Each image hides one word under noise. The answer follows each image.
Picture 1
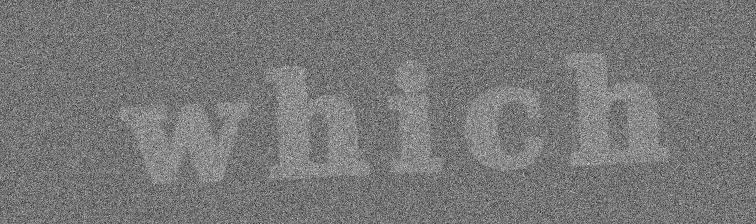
which
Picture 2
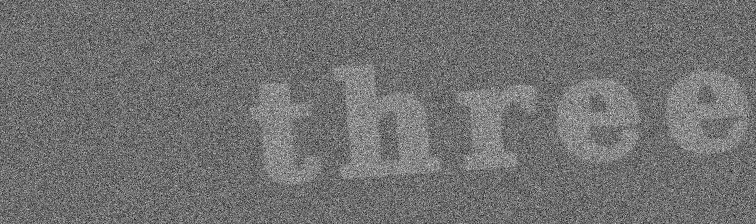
three
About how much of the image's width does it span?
two thirds
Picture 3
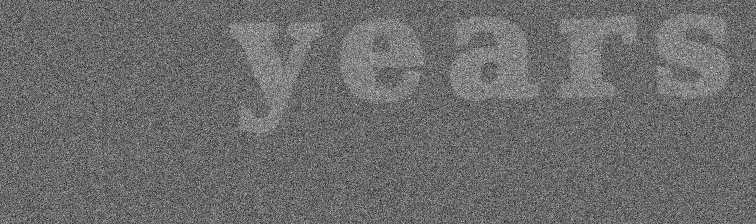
years
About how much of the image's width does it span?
two thirds
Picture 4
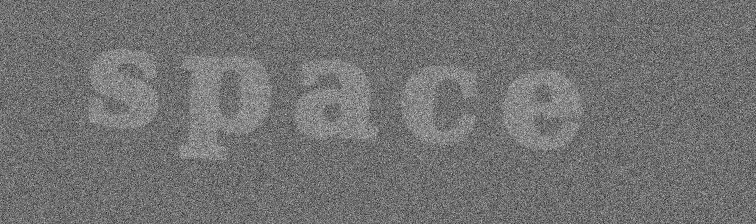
space
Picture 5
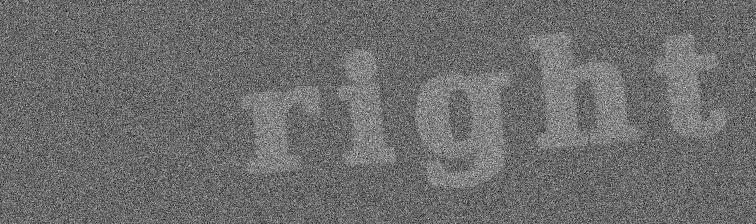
right
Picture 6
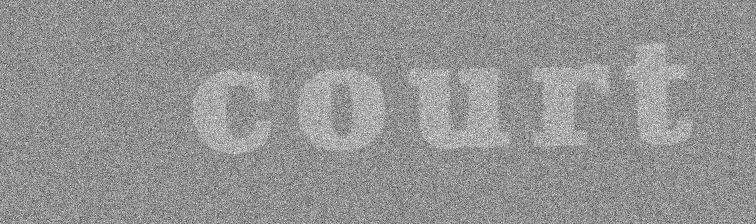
court
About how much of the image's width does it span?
two thirds
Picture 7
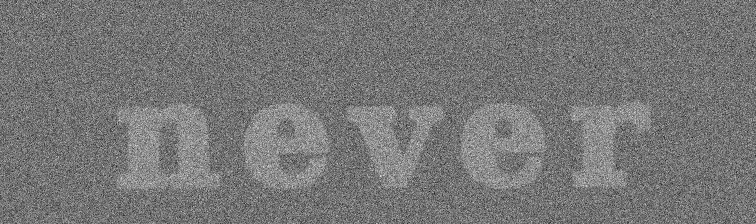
never
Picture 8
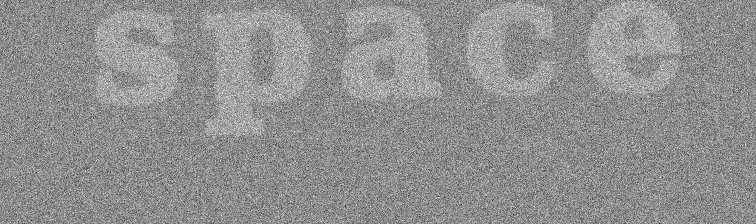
space
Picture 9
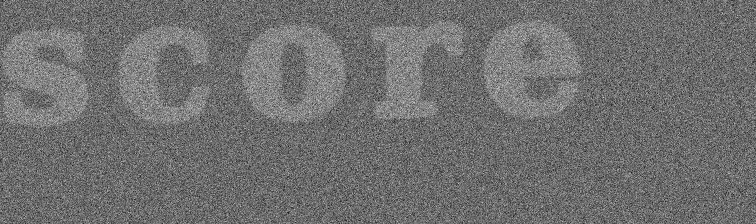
score
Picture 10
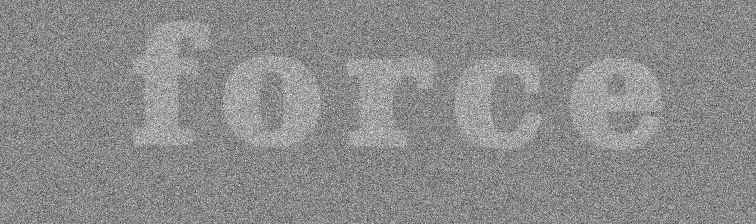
force
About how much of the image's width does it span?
two thirds
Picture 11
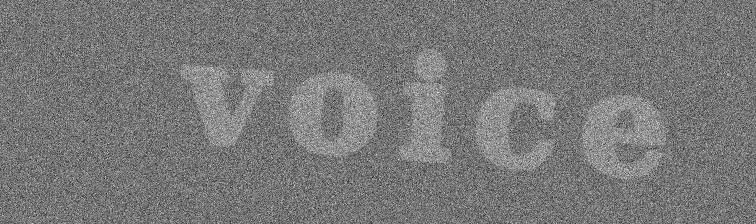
voice
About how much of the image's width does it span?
two thirds
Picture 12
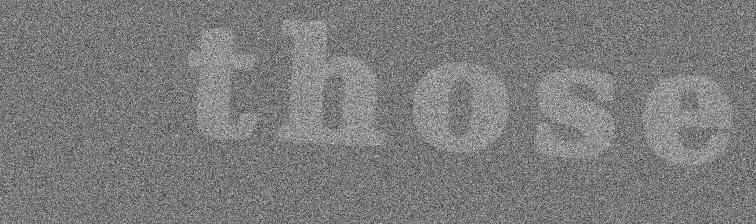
those
